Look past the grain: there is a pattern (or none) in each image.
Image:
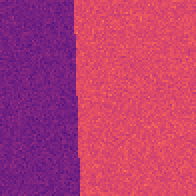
a sharp edge
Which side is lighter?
right
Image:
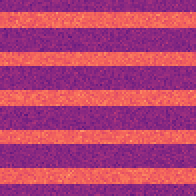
horizontal stripes
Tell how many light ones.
5
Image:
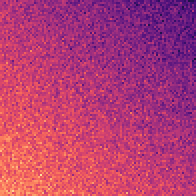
a smooth slope
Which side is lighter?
bottom left
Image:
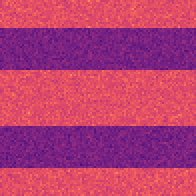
horizontal stripes
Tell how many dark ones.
2
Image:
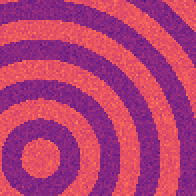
rings round one point
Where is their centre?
bottom left
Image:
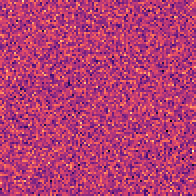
only noise
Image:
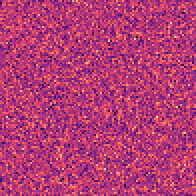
only noise
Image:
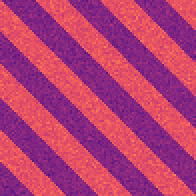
diagonal stripes
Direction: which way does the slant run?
top left to bottom right
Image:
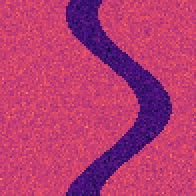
a wavy band
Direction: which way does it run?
top to bottom
